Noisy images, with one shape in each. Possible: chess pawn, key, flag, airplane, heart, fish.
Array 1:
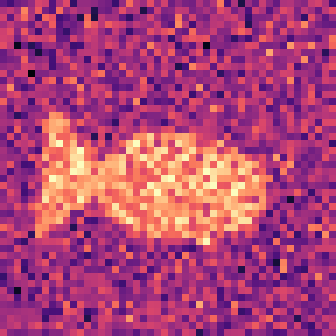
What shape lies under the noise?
fish
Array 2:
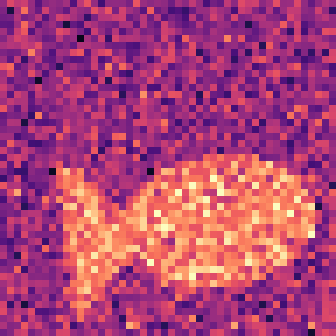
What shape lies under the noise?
fish
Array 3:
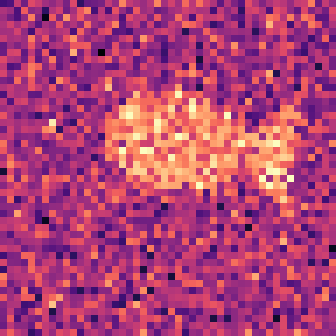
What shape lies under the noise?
fish
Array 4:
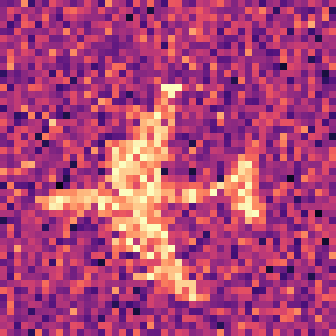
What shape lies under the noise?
airplane
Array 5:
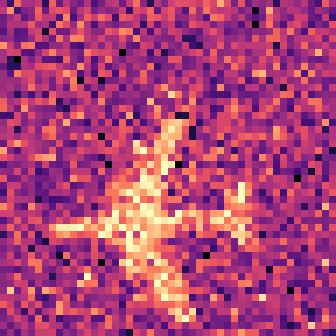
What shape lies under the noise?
airplane
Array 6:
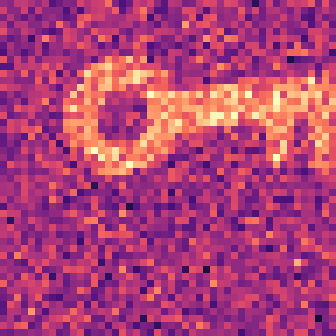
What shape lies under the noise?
key
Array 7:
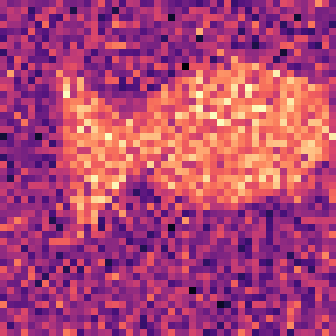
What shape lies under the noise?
fish
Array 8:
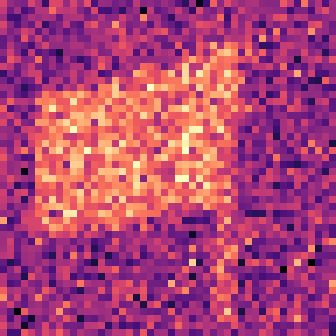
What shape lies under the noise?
flag
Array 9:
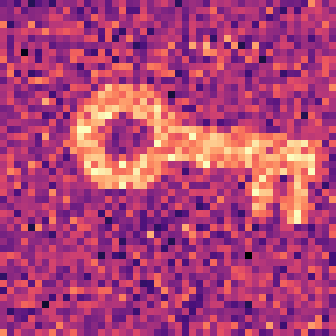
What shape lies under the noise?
key
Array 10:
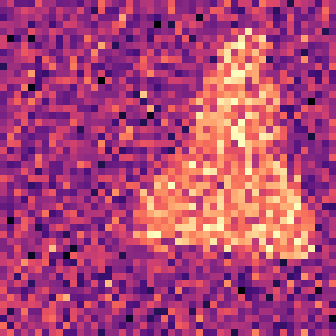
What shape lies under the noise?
chess pawn
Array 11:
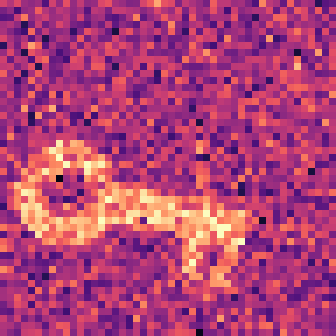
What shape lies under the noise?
key
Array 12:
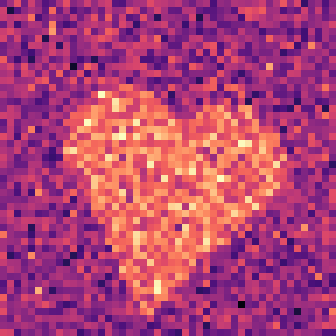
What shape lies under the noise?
heart
